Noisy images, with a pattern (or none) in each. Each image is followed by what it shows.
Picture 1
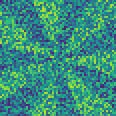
spokes from one point
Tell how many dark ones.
7
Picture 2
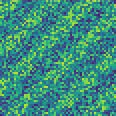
diagonal stripes
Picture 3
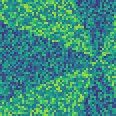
spokes from one point
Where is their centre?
middle right
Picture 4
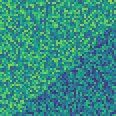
a sharp edge
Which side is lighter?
top left
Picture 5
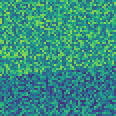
a sharp edge
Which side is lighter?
top
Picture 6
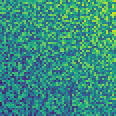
a smooth slope
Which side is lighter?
top right
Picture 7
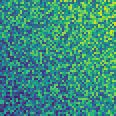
a smooth slope
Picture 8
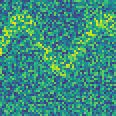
a wavy band
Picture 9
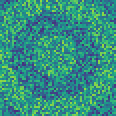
rings round one point
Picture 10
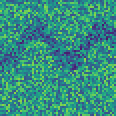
a wavy band
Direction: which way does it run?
left to right
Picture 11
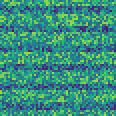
horizontal stripes
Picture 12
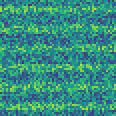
horizontal stripes
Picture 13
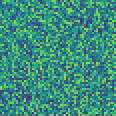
only noise
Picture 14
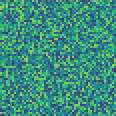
only noise
